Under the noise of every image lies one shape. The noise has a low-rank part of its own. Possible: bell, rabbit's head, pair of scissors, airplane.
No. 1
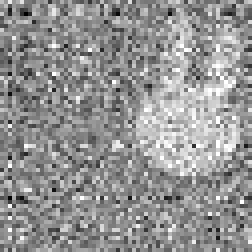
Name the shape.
rabbit's head
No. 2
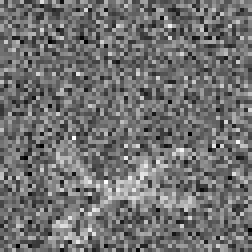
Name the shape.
pair of scissors
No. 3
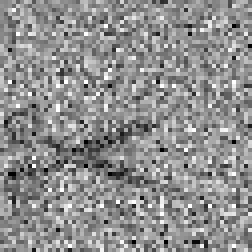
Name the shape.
pair of scissors
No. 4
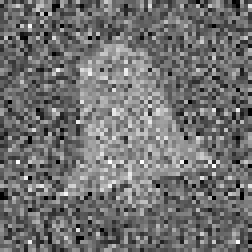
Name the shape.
bell
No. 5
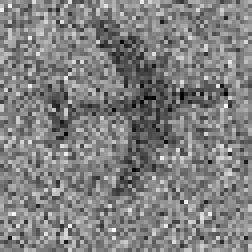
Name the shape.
airplane
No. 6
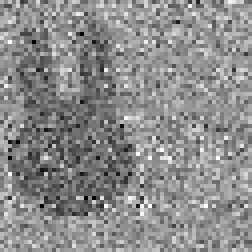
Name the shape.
rabbit's head
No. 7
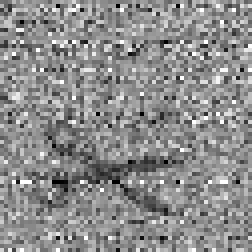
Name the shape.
pair of scissors
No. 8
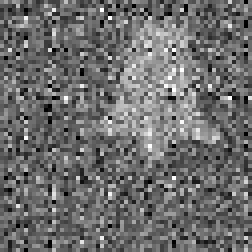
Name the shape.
bell
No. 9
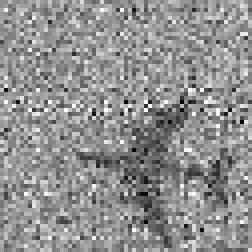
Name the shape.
airplane
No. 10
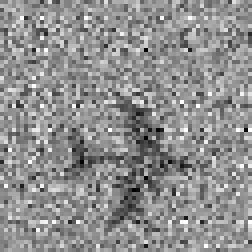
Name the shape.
airplane
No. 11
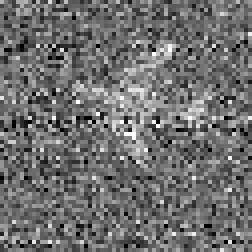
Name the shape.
airplane
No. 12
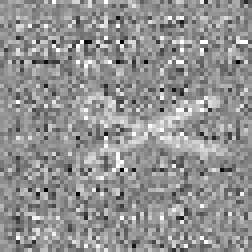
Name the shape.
pair of scissors
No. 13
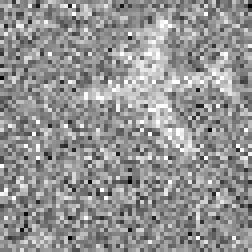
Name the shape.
airplane
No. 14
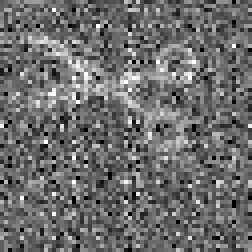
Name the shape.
pair of scissors
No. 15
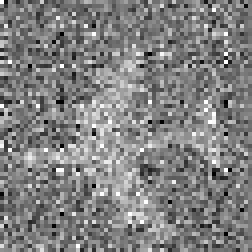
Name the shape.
airplane
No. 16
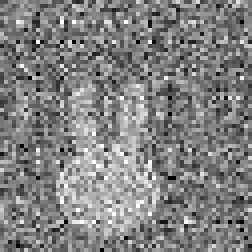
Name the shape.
rabbit's head
